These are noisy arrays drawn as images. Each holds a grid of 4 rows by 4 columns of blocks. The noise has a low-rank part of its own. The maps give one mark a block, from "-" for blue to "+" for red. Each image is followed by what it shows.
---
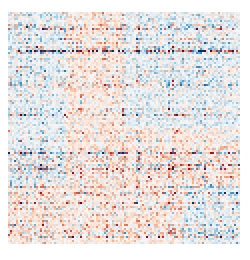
- + - -
- + - -
- + + +
+ + + -
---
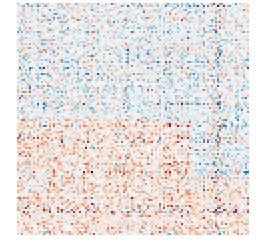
- - - -
- - - -
+ + + -
+ + + +
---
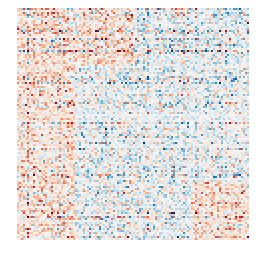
+ + - -
+ - - -
+ - - -
+ - - +
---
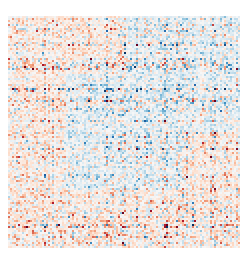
+ + - -
+ - - -
+ - - +
+ + + +
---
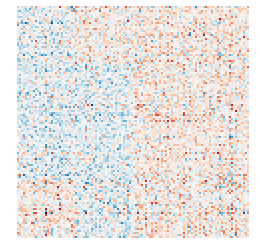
- + + +
- - + +
- - + +
+ - + +
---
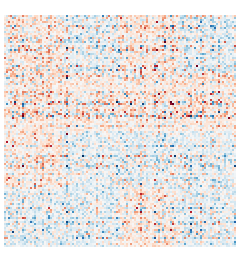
+ - + -
+ + + +
+ - - -
- - + -
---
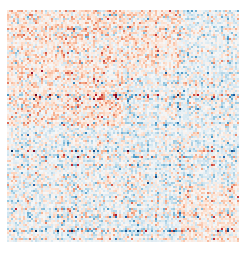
+ + + -
+ + - -
- - - -
- - - +
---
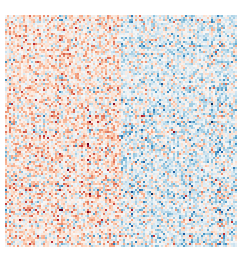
+ + - -
+ + - -
+ + - -
+ + - -
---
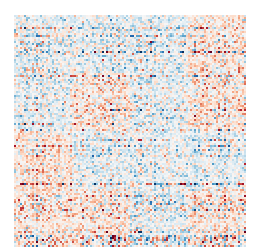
- - - +
- + - +
+ - - -
+ + - +
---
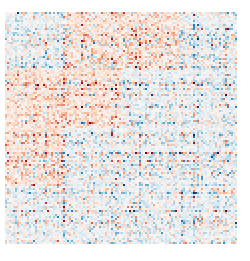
- + + -
+ + - -
+ - - -
- - - -
